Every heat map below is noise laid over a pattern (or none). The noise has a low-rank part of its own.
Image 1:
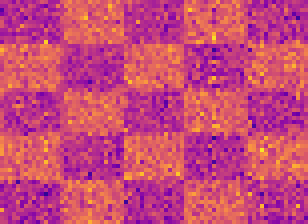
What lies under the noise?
a checkerboard
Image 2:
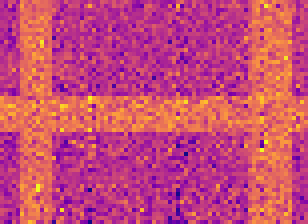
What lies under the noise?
bands of rows crossing bands of columns
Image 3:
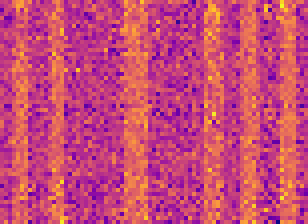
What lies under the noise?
bands of columns
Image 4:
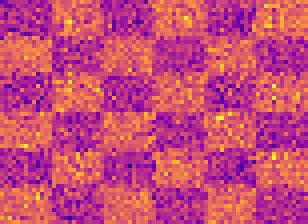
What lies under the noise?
a checkerboard
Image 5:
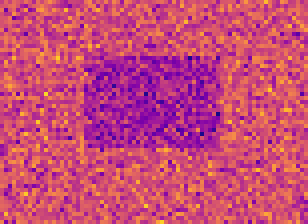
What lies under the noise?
one block
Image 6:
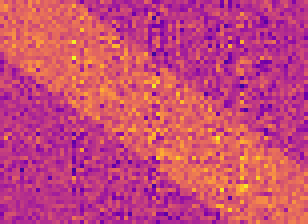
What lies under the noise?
a diagonal band
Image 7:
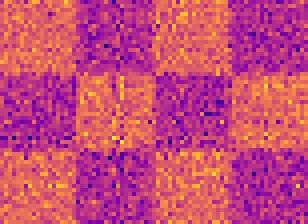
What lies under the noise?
a checkerboard
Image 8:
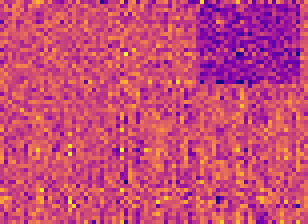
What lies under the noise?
one block
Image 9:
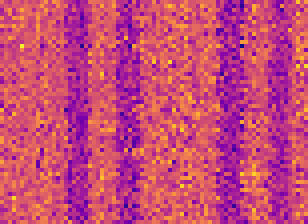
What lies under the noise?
bands of columns
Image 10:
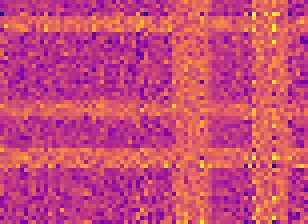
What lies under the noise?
bands of rows crossing bands of columns
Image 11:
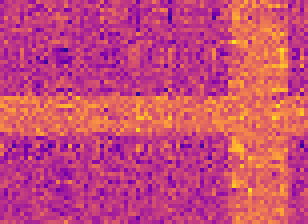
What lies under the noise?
bands of rows crossing bands of columns
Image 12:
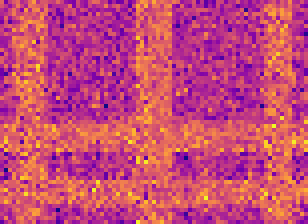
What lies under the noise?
bands of rows crossing bands of columns
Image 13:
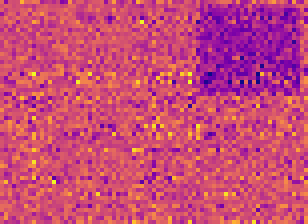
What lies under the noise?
one block
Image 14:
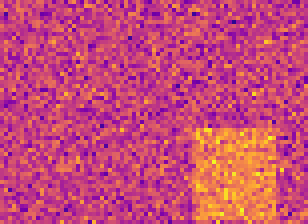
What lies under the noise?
one block
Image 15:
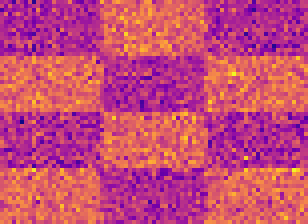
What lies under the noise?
a checkerboard
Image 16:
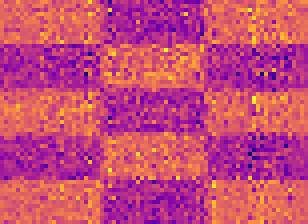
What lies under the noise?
a checkerboard
